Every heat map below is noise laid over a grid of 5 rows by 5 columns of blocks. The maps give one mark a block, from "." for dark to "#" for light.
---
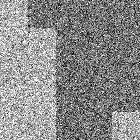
#....
##...
##...
##...
##..#
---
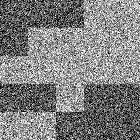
...##
.####
#####
..#..
##...
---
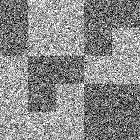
.##..
.##.#
#..##
#.#..
###..
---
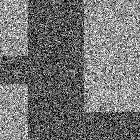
#..##
#..##
...##
#..##
#....
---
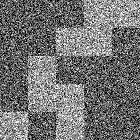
...##
..##.
.#...
.##..
#.#..
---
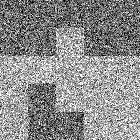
.....
..#..
#####
#.###
#..##
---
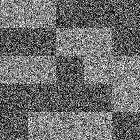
##...
..##.
##.##
....#
.###.
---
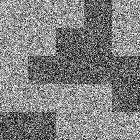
###.#
##..#
#....
####.
..###
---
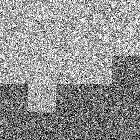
#####
#####
####.
.#...
.....
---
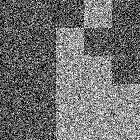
...#.
..#..
..##.
..###
..###
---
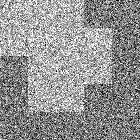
###..
####.
.###.
.##..
.....
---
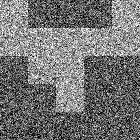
#...#
#####
.##..
..#..
.....
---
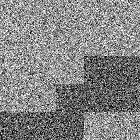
#####
#####
###..
##...
...##
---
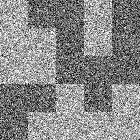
#..#.
##.#.
##...
..#.#
.####
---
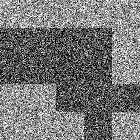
#####
....#
....#
##...
###.#
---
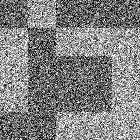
.#...
#.###
#...#
#...#
..###
